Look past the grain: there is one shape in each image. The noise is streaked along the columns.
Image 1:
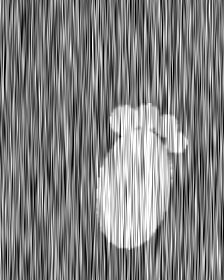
footprint
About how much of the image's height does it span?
half
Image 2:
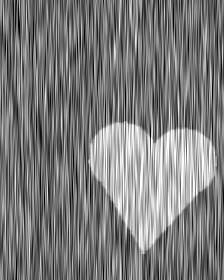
heart
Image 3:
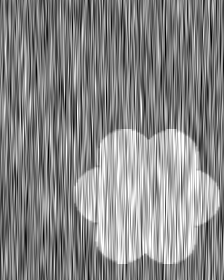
flower
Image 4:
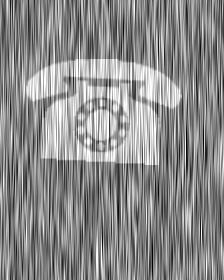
telephone
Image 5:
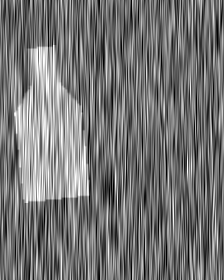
bottle
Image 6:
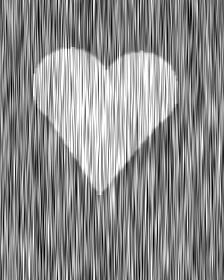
heart
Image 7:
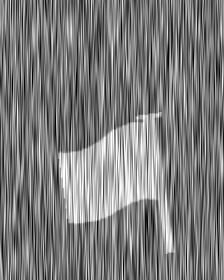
flag
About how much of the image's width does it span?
half
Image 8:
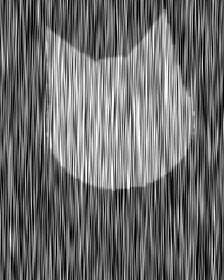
cat's head
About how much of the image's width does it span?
two thirds
